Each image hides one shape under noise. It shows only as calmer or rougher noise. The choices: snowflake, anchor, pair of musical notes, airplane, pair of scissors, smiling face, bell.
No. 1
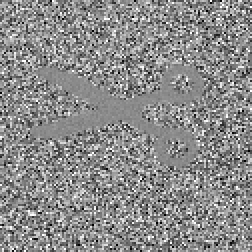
pair of scissors
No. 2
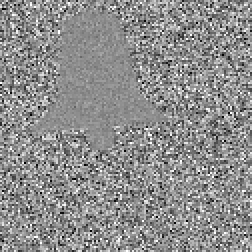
bell
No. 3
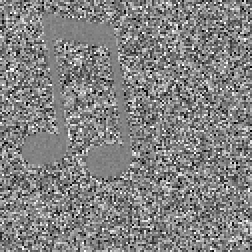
pair of musical notes
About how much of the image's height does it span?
two thirds
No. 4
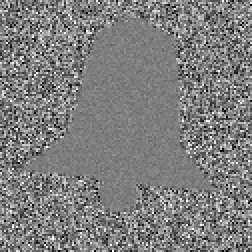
bell
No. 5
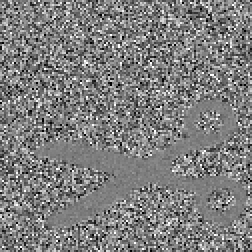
pair of scissors
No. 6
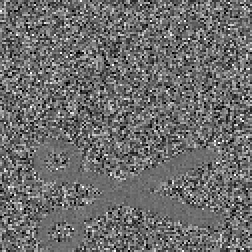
pair of scissors
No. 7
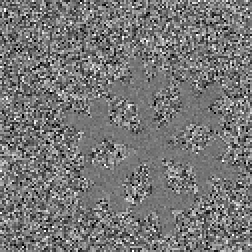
snowflake
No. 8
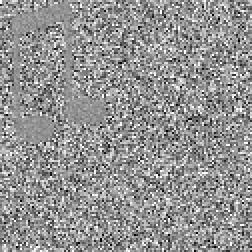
pair of musical notes
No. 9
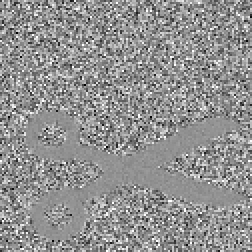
pair of scissors
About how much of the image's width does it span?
nearly all
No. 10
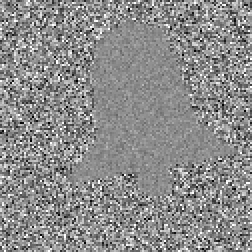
bell
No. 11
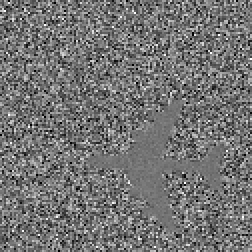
airplane
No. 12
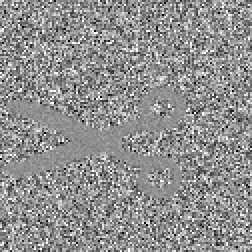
pair of scissors
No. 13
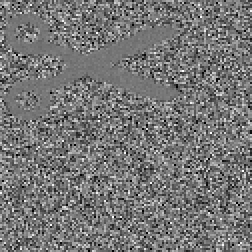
pair of scissors
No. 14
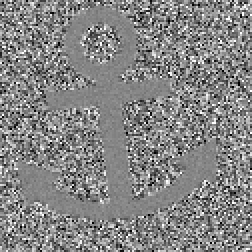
anchor
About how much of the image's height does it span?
nearly all
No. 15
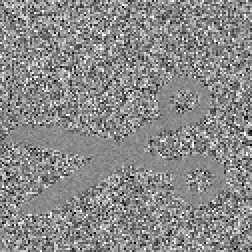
pair of scissors
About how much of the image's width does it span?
nearly all
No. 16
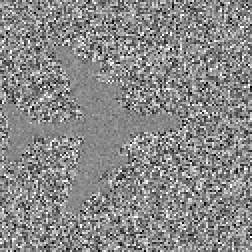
airplane
